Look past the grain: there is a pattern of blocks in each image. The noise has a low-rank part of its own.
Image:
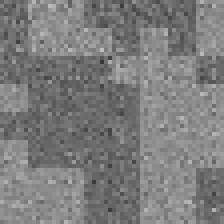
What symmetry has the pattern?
no symmetry
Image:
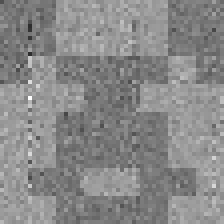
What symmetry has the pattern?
left and right mirror each other
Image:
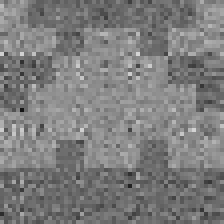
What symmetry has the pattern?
left and right mirror each other
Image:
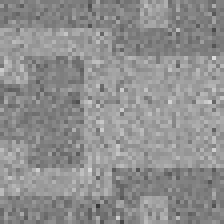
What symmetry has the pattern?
top and bottom mirror each other
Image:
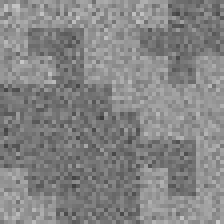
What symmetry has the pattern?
mirrored about the diagonal from the bottom left
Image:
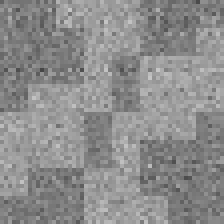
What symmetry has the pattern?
the same after a half turn
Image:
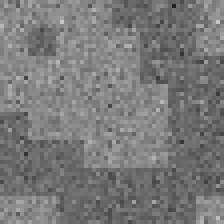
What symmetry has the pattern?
mirrored about the diagonal from the top left
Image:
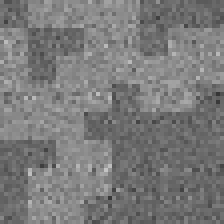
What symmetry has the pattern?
mirrored about the diagonal from the top left
